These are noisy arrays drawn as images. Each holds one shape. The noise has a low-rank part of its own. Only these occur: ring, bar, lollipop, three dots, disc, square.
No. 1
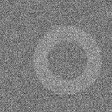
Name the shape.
ring
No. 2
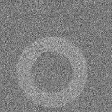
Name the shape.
ring
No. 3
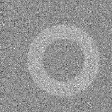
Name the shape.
ring
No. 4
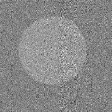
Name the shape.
disc
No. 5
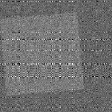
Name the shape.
square
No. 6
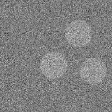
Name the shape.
three dots
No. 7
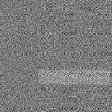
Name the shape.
bar
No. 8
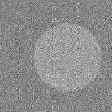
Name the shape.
disc
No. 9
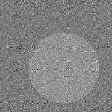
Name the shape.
disc
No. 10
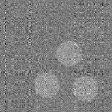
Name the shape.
three dots
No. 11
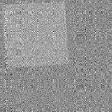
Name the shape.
square
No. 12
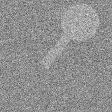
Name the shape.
lollipop
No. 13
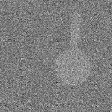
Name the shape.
lollipop
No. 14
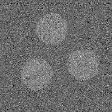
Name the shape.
three dots
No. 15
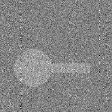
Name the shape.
lollipop
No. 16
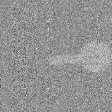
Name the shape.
lollipop
